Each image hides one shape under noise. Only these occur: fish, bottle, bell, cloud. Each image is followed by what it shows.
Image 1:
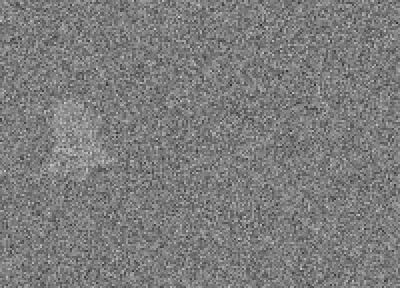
light bell, middle left
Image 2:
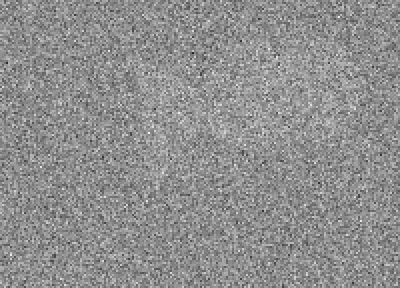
light fish
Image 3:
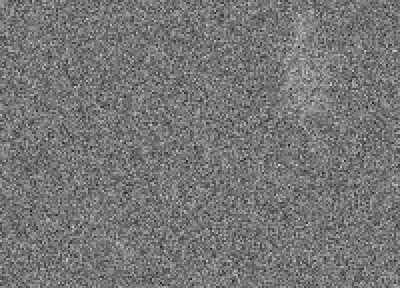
light bottle, top right
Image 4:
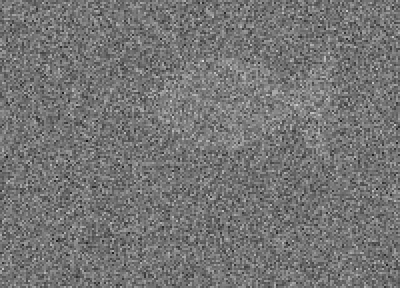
light fish
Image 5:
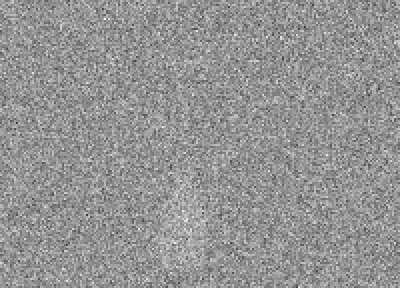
light bottle, bottom middle
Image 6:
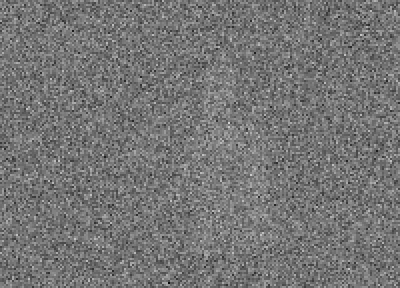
light bottle
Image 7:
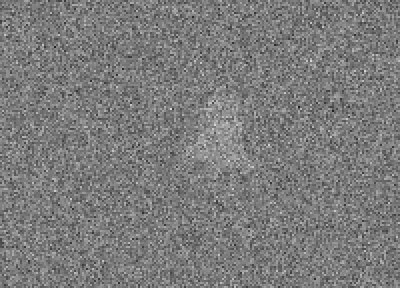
light bell, centre
